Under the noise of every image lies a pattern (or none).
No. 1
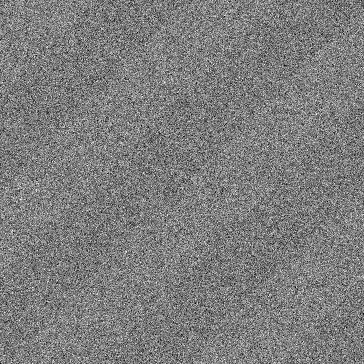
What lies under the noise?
diagonal stripes
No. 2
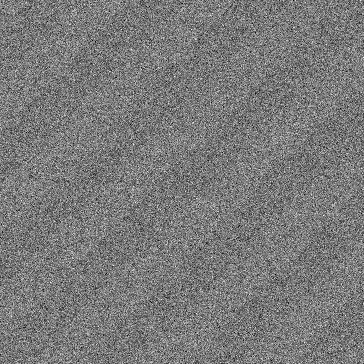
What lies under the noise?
diagonal stripes
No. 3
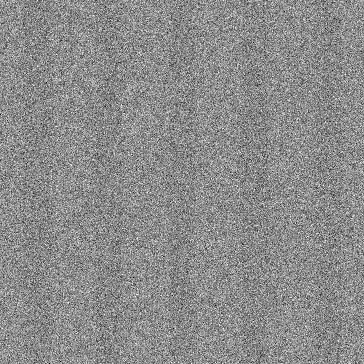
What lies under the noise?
vertical stripes
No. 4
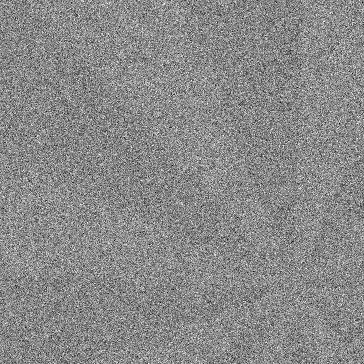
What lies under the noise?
spokes from one point
